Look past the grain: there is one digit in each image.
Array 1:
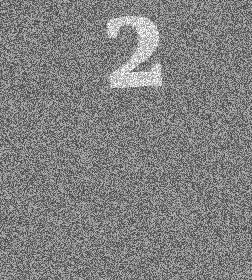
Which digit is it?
2
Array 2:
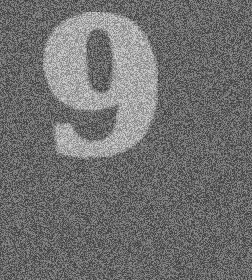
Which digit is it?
9
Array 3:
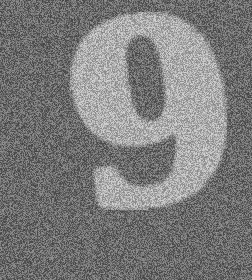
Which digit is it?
9
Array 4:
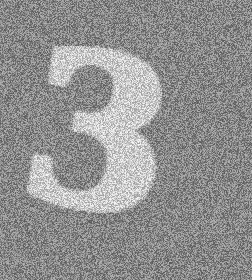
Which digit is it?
3
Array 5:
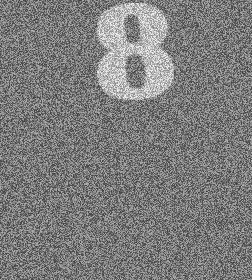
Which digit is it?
8
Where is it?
top middle
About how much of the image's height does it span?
a third
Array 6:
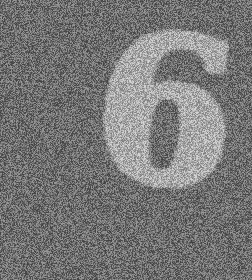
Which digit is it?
6
